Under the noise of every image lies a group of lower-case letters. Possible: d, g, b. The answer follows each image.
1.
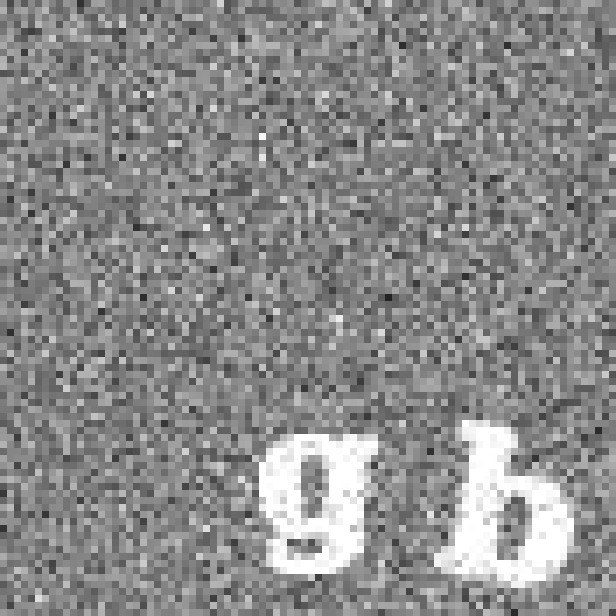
bottom middle: g; bottom right: b
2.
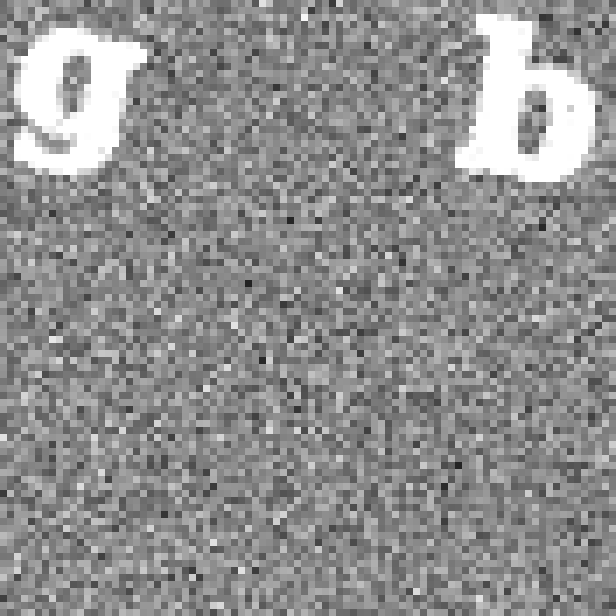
top left: g; top right: b
